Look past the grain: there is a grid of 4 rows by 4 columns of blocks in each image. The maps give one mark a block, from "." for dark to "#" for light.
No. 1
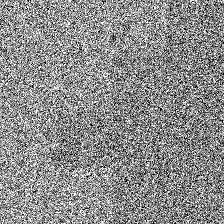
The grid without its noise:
# # # .
# # . .
# . . .
# # . .
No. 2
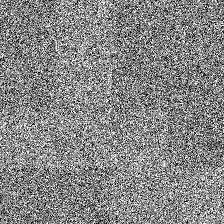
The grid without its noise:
. # . .
. # . .
# # # .
. . # #
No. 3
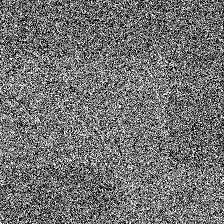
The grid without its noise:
. . . .
# # # .
# # # .
. . # #
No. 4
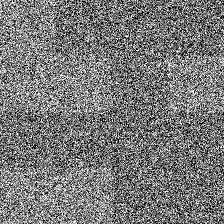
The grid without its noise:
# . . .
# # . #
. . . .
# # . .
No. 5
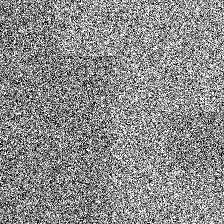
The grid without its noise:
. # # #
. . # #
. . # .
. . # #
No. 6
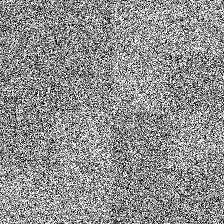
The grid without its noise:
. . # #
. . # .
. # . #
# # . .
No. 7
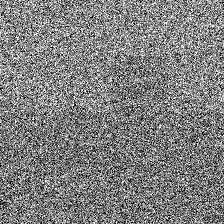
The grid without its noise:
# # # #
# # . #
. . . .
. . . .
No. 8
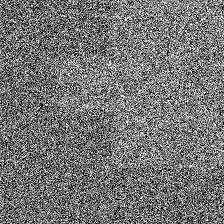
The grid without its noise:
. . # #
. # # #
. . # #
. . . .
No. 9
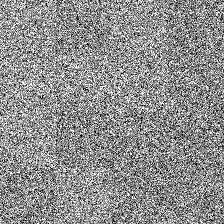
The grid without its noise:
# . # .
# # # .
# . . .
. # . .
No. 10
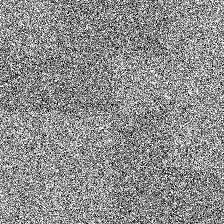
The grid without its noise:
# . . #
. . # #
# # . #
# # . .
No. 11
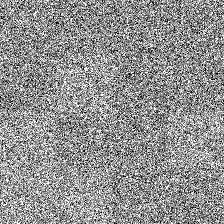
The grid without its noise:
. . . .
. # . .
# . . #
# # . .
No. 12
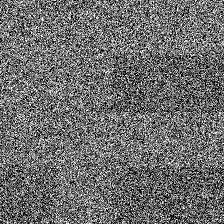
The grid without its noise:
# # # #
# # . .
# # # #
. # . .
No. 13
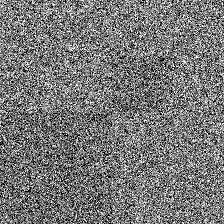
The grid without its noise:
# # # #
# # . #
. . # #
. . # #
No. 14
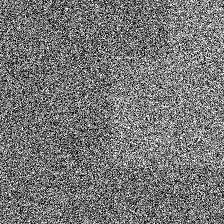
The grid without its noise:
. . . #
. . # #
. . # #
. . . .
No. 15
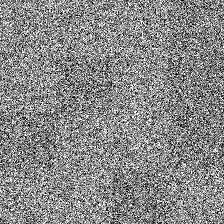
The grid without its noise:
# # # .
# . # .
. # # .
# # . #
